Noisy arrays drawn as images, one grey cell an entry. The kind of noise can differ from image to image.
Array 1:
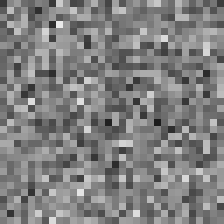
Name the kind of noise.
independent entries
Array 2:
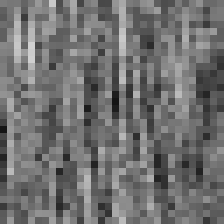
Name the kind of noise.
streaked along the columns
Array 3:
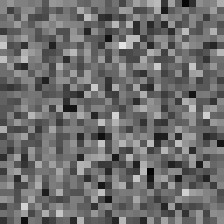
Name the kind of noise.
independent entries
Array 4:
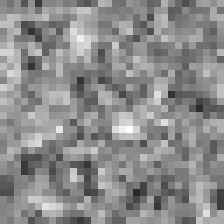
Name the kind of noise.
blotchy
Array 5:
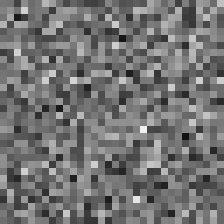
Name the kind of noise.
independent entries
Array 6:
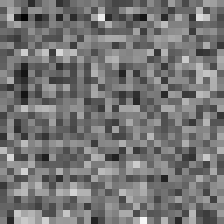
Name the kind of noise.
low rank plus noise
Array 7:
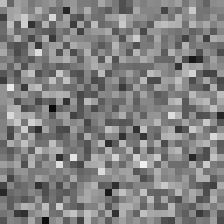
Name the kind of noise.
independent entries
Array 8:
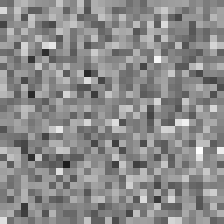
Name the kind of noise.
independent entries
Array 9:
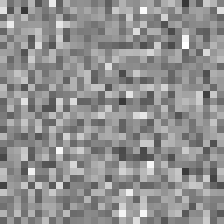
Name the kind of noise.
low rank plus noise
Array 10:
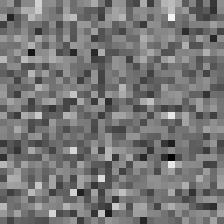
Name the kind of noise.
low rank plus noise
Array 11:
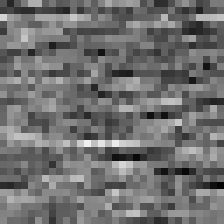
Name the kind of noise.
streaked along the rows
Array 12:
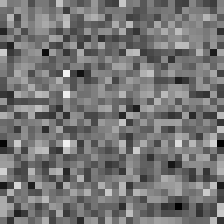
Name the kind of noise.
low rank plus noise
